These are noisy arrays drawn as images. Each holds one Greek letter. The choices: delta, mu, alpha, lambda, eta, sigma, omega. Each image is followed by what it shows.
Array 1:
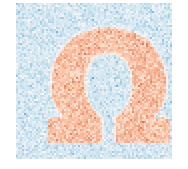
red omega
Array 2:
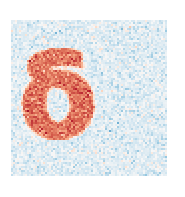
red delta
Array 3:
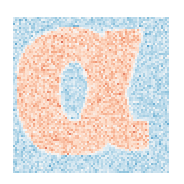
red alpha
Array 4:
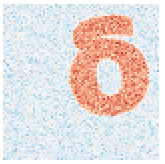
red delta
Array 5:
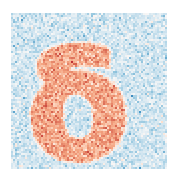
red delta
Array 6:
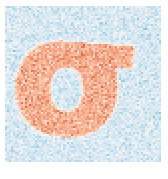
red sigma
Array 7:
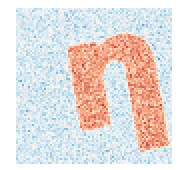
red eta
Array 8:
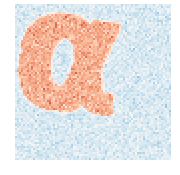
red alpha
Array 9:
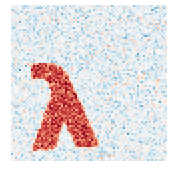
red lambda
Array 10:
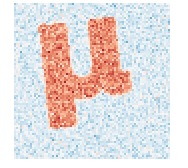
red mu
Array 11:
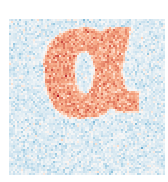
red alpha
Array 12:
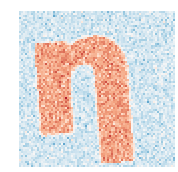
red eta
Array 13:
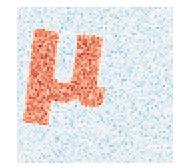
red mu
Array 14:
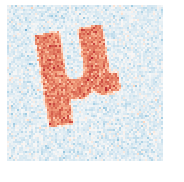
red mu
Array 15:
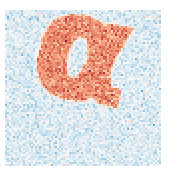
red alpha
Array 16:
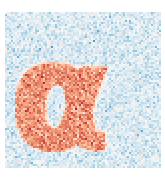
red alpha
